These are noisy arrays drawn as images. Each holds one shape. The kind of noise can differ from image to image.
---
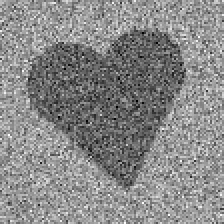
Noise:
independent entries
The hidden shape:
heart
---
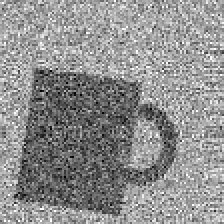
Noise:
low rank plus noise
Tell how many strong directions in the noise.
one
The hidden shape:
cup
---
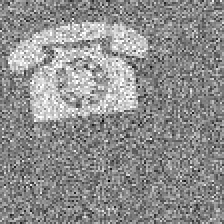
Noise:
low rank plus noise
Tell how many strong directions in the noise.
five to eight
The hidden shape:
telephone
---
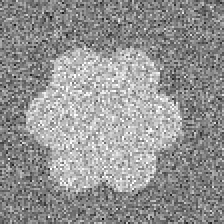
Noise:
independent entries
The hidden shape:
flower
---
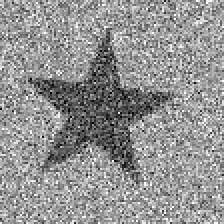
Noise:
independent entries
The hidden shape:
star
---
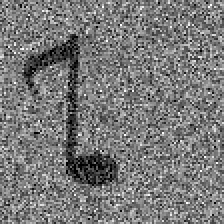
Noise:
independent entries
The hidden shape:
musical note
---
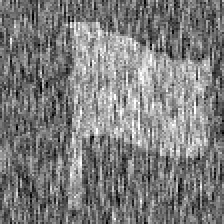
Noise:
streaked along the columns
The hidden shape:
flag
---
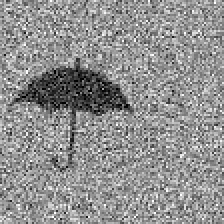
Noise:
low rank plus noise
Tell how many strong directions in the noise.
one
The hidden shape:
umbrella
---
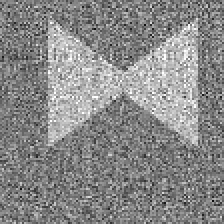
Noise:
low rank plus noise
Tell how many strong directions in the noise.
two
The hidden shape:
bow tie
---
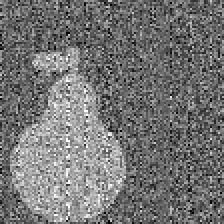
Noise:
columns of uneven size
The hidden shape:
pear
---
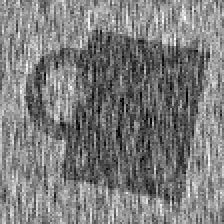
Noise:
streaked along the columns
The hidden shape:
cup
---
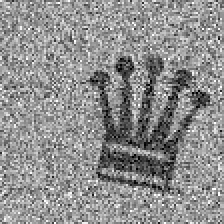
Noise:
low rank plus noise
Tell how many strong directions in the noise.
three or four
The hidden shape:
chess queen
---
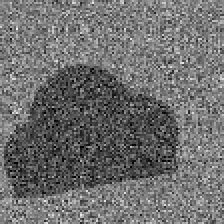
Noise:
low rank plus noise
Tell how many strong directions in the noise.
three or four
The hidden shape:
cloud
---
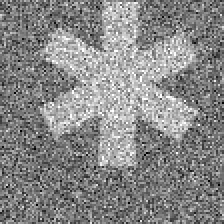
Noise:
independent entries
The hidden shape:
asterisk
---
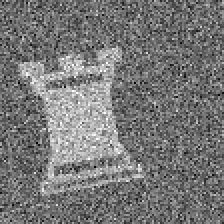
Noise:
independent entries
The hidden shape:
chess rook
